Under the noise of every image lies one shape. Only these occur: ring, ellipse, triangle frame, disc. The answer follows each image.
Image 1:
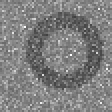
ring
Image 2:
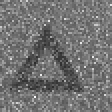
triangle frame
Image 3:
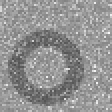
ring
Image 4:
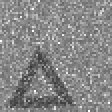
triangle frame
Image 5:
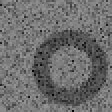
ring
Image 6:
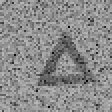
triangle frame
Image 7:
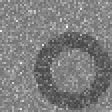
ring
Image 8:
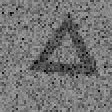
triangle frame
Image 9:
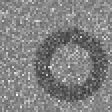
ring
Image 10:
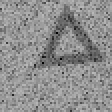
triangle frame
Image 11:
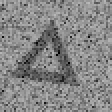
triangle frame
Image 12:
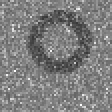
ring
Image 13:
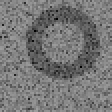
ring
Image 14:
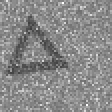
triangle frame
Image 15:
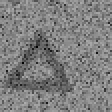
triangle frame
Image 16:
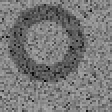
ring
